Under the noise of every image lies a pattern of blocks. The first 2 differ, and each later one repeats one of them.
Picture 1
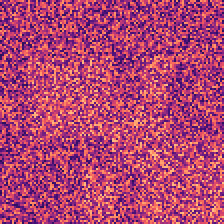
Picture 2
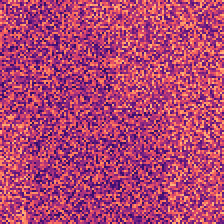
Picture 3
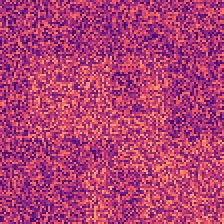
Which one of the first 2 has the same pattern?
1
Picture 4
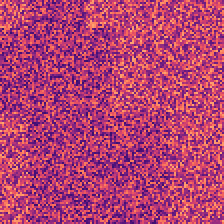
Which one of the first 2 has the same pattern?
2
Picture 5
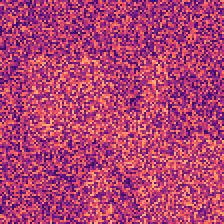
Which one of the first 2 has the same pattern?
1
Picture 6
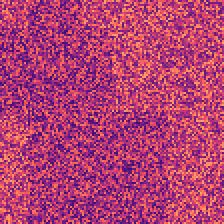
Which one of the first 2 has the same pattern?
2
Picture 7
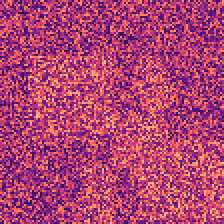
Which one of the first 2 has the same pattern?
1
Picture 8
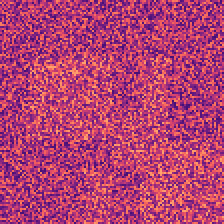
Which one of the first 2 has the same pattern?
1
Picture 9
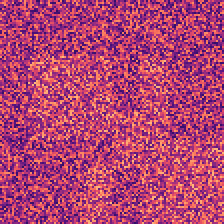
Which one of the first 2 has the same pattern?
1
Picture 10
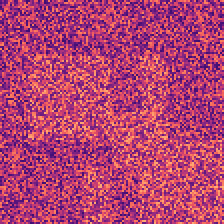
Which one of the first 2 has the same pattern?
1
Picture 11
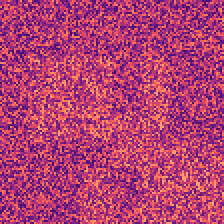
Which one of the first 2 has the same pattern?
1
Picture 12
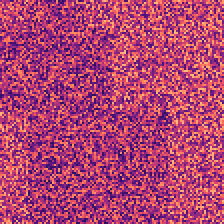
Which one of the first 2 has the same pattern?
2
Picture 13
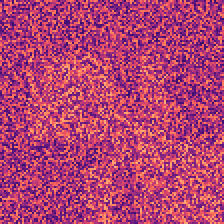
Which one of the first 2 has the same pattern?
1
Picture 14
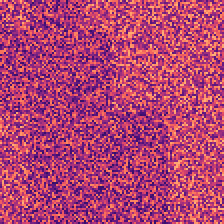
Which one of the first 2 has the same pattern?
2
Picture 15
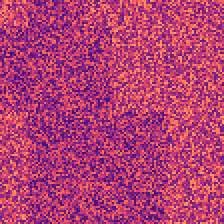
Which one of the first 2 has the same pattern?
2
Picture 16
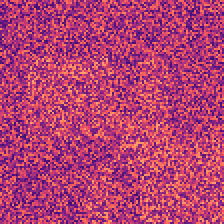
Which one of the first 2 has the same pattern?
1
